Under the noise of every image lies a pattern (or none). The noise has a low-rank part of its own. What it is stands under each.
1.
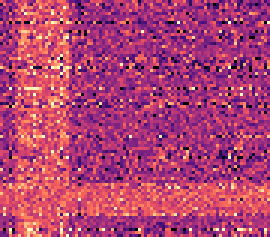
bands of rows crossing bands of columns
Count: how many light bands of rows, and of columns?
1 and 1
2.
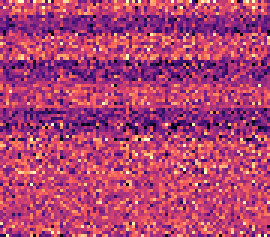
bands of rows
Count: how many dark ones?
3
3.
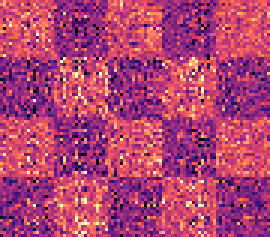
a checkerboard
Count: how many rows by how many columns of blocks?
4 by 5
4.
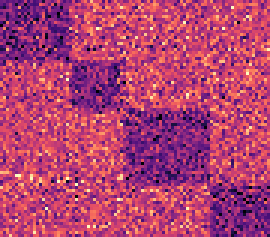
blocks along the diagonal
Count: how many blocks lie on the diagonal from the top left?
4
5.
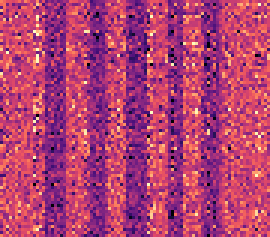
bands of columns
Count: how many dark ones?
5
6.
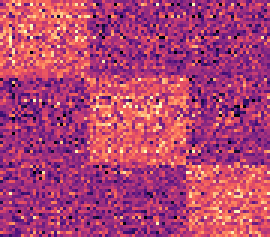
blocks along the diagonal
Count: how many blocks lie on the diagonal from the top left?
3
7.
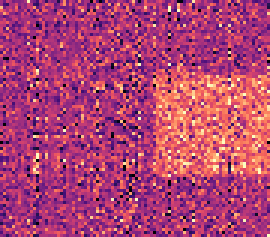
one block
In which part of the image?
middle right
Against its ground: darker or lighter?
lighter
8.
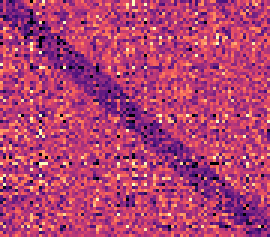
a diagonal band
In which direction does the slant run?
top left to bottom right
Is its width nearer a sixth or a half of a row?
a sixth
